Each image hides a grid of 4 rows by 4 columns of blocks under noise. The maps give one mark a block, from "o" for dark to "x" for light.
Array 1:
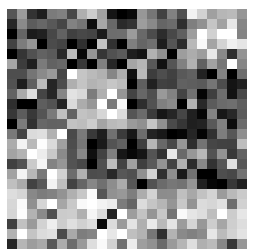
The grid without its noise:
ooox
oxoo
xooo
xxxx
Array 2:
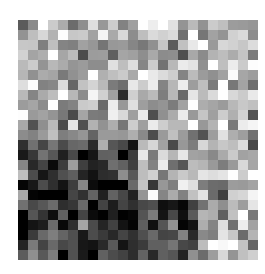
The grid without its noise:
xxxx
xxxx
ooxx
ooox
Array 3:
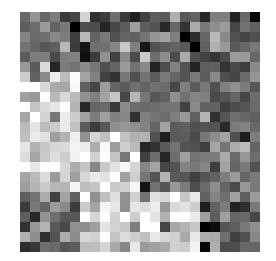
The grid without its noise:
oooo
xooo
xxoo
oxxo
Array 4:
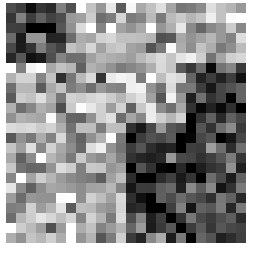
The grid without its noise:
oxxx
xxxo
xxoo
xxoo
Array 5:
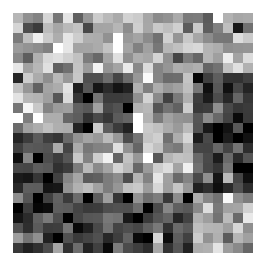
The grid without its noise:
xxxx
xoxo
oxxo
ooox
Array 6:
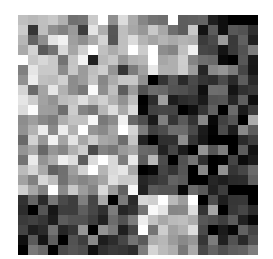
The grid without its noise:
xxxo
xxoo
xxoo
ooxo
